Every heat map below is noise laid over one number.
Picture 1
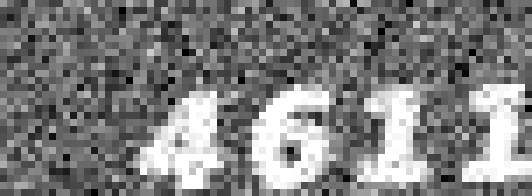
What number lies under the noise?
4611
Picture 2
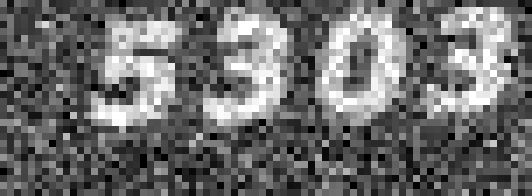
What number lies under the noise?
5303
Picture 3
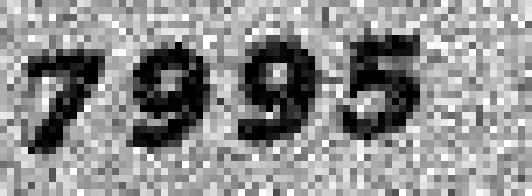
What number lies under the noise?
7995
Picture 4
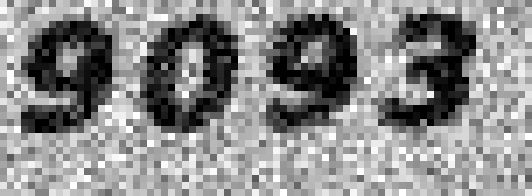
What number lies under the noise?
9093
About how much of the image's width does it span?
nearly all
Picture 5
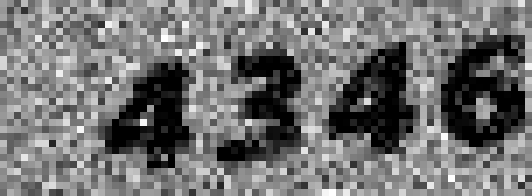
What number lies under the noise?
4346
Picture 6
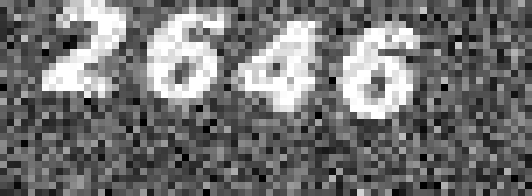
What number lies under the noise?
2646
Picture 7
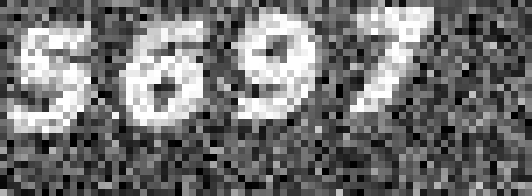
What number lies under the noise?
5697
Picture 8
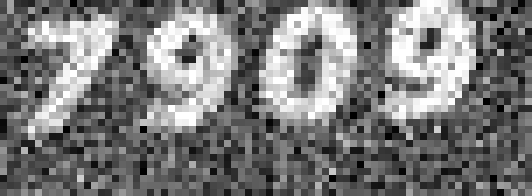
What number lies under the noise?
7909
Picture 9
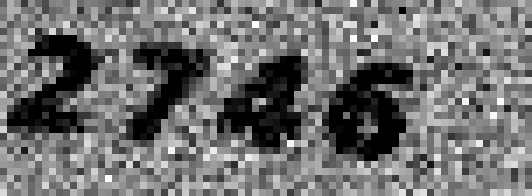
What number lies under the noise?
2746
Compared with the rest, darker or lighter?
darker
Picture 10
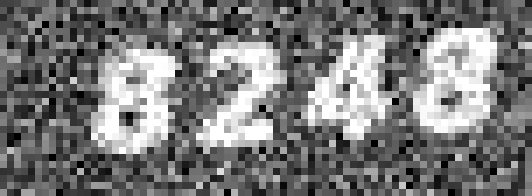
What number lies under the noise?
8248
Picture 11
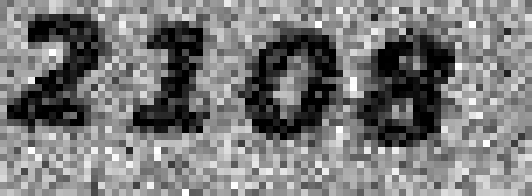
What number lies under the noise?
2108
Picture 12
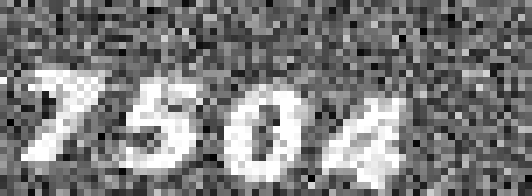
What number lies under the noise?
7504
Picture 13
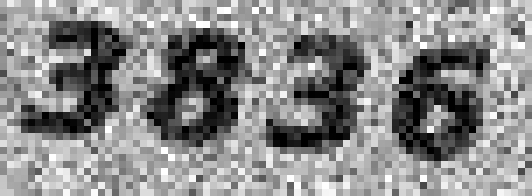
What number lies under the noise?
3836
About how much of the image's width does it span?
nearly all
